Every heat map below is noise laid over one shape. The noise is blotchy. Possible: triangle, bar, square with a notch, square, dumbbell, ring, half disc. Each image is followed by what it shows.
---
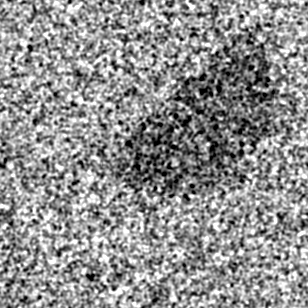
half disc
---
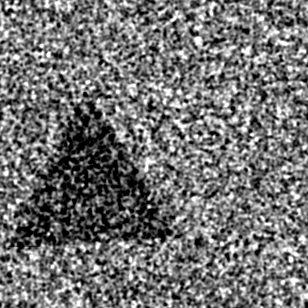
triangle
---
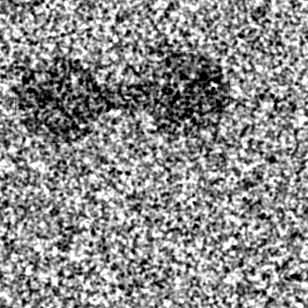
dumbbell
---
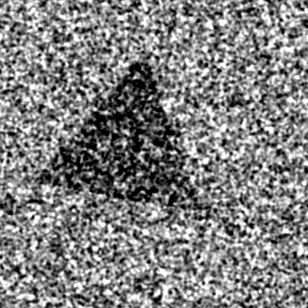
triangle
